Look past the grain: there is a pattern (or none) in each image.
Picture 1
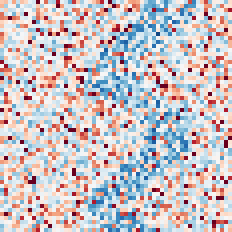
a wavy band
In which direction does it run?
top to bottom
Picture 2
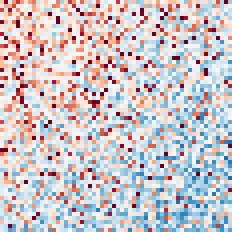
a smooth slope
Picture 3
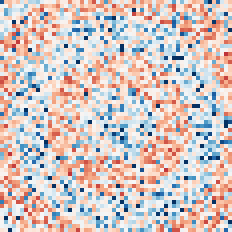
rings round one point
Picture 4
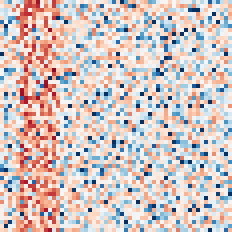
one vertical stripe
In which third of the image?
left
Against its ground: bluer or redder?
redder
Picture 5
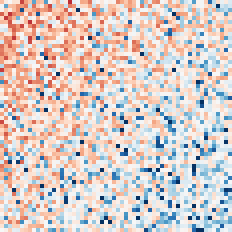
a smooth slope
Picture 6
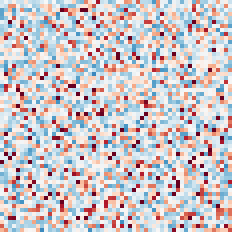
only noise
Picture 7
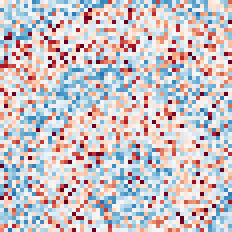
rings round one point
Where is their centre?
bottom middle
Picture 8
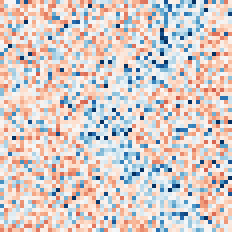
a wavy band
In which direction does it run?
top to bottom
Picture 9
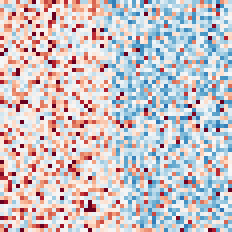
a sharp edge
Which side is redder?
left
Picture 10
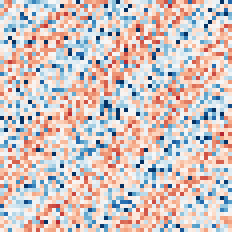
diagonal stripes
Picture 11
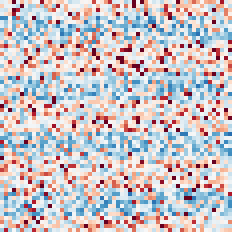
horizontal stripes
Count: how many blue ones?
4
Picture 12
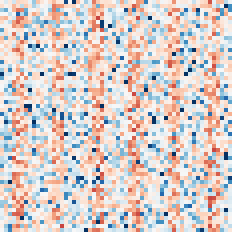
vertical stripes
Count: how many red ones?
6
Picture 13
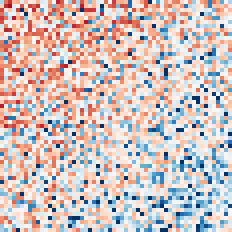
a smooth slope
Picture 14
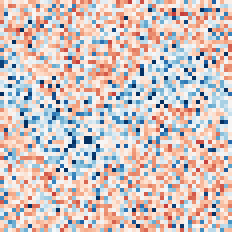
a wavy band
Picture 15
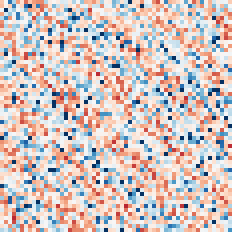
diagonal stripes
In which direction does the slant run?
top left to bottom right
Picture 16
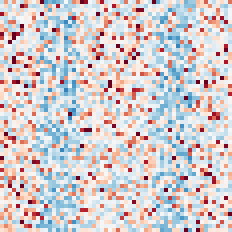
vertical stripes
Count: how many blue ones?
2
